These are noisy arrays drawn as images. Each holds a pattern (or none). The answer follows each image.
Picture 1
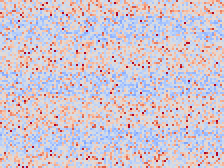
horizontal stripes
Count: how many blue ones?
3
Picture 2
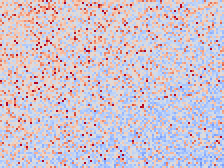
a smooth slope
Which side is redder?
top left
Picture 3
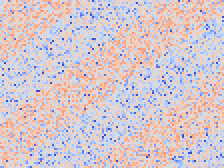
diagonal stripes
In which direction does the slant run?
bottom left to top right
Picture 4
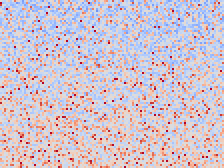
a smooth slope
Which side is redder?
bottom
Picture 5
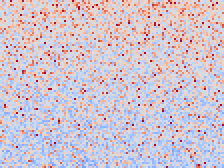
a smooth slope
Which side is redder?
top
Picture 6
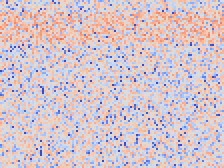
one horizontal stripe
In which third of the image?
top
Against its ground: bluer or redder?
redder
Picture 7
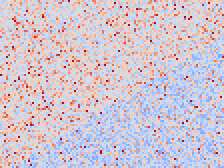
a sharp edge
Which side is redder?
top left
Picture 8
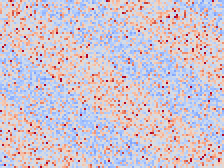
diagonal stripes
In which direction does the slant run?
top left to bottom right
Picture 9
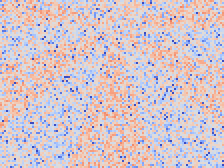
spokes from one point
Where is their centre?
top middle
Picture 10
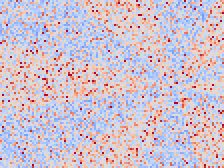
spokes from one point
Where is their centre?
middle right
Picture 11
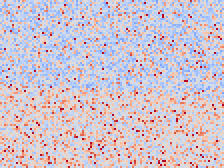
a sharp edge
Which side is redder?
bottom
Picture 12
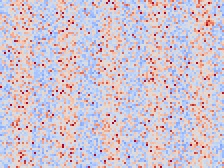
vertical stripes
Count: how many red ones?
5
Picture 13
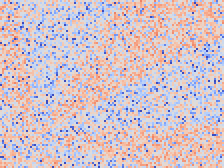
spokes from one point
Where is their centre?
bottom left
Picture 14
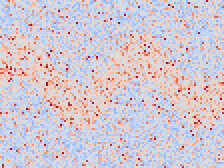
a wavy band
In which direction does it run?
left to right
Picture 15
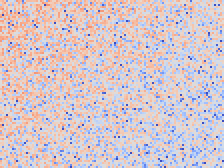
a smooth slope
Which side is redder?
top left
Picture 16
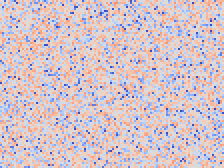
only noise
